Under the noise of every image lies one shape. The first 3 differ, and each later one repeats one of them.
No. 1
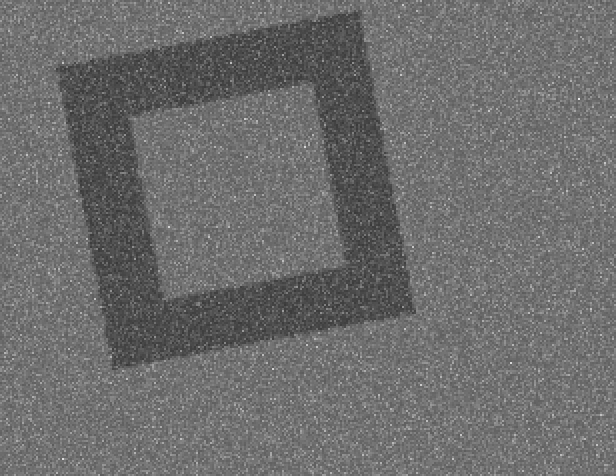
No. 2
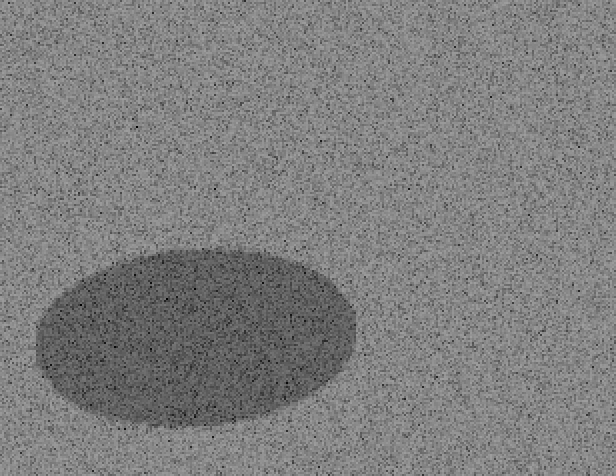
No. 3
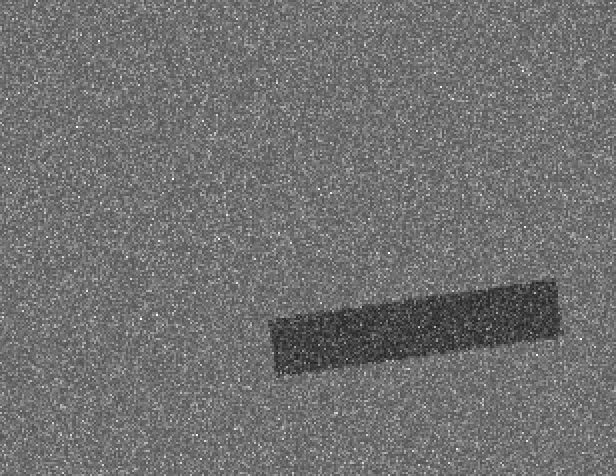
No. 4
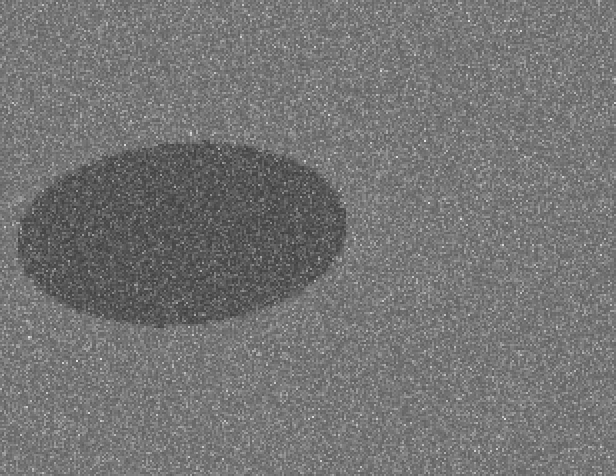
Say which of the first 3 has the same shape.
2
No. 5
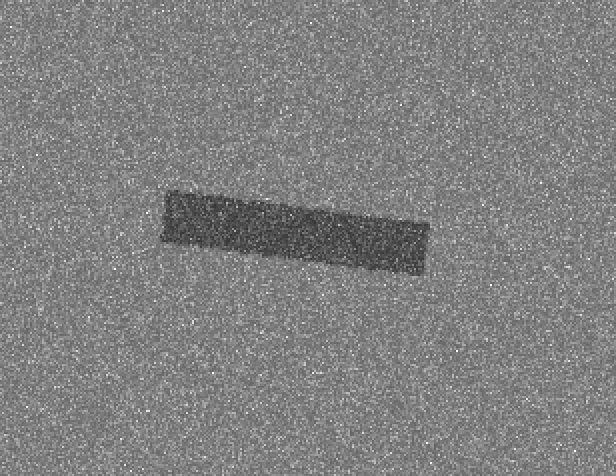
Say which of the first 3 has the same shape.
3
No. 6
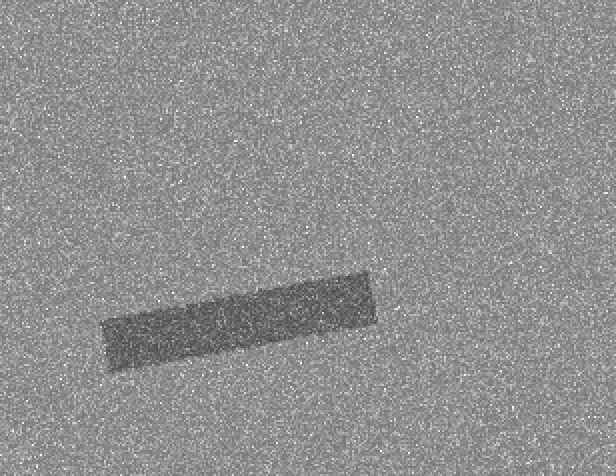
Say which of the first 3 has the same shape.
3
